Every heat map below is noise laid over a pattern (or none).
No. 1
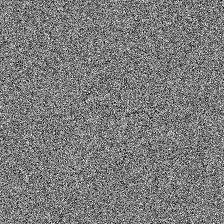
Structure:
only noise
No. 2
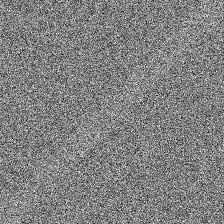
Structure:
a diagonal band
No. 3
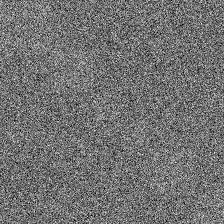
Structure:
blocks along the diagonal
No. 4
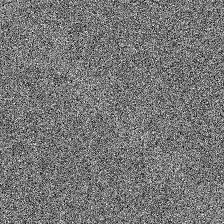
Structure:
blocks along the diagonal
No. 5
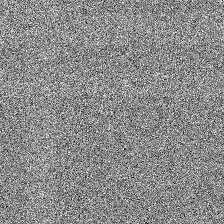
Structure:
bands of rows crossing bands of columns
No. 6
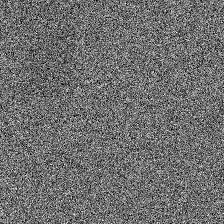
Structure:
one block
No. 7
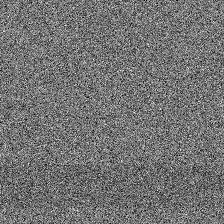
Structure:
one band of rows
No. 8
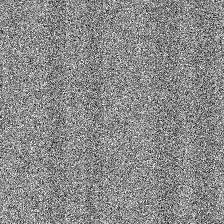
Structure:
bands of columns
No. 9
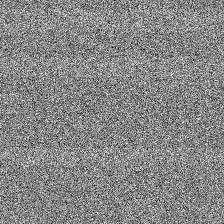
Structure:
bands of rows
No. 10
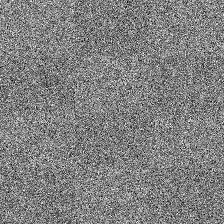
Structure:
a checkerboard
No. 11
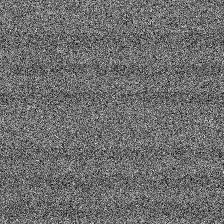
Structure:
bands of rows
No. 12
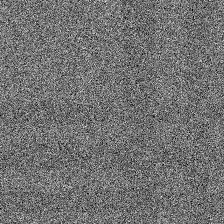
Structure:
bands of rows crossing bands of columns
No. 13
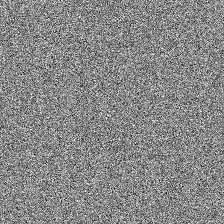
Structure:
only noise
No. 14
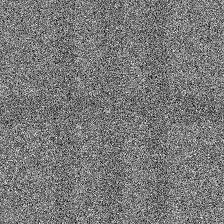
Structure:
bands of rows crossing bands of columns
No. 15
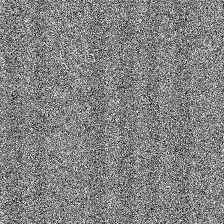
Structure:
bands of columns
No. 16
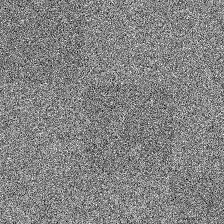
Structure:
blocks along the diagonal
